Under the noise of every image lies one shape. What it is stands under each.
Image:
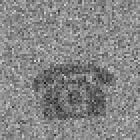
telephone
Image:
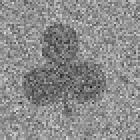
club
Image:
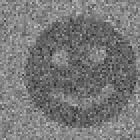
smiling face
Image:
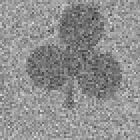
club
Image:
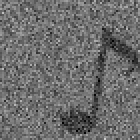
musical note
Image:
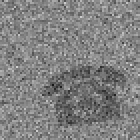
telephone
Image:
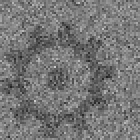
gear
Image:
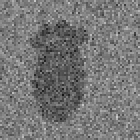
footprint
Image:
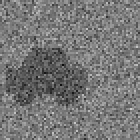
car
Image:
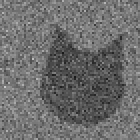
cat's head
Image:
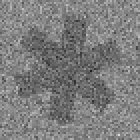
asterisk
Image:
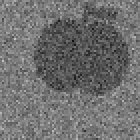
apple
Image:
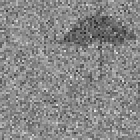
umbrella
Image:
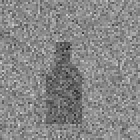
bottle
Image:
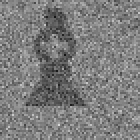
chess bishop
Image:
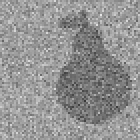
pear
